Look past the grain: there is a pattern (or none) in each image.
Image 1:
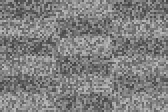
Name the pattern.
a checkerboard
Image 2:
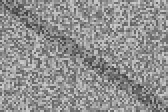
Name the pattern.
a diagonal band
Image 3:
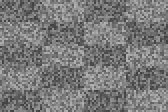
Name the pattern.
a checkerboard
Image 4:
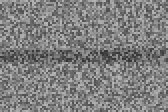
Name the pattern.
one band of rows
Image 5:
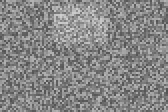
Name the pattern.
one block
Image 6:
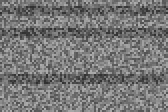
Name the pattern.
bands of rows
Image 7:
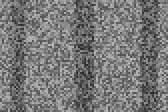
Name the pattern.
bands of columns
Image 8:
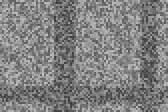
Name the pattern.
bands of rows crossing bands of columns
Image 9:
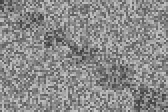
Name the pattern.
blocks along the diagonal
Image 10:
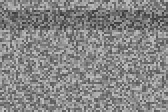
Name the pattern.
one band of rows
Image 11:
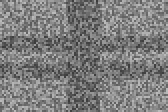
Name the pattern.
bands of rows crossing bands of columns
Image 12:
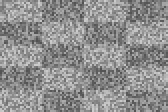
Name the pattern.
a checkerboard
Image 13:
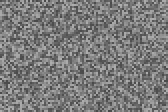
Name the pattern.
only noise
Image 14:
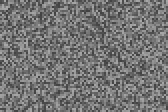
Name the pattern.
only noise
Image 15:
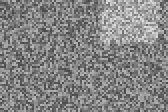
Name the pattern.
one block
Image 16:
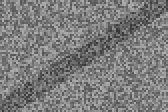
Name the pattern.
a diagonal band
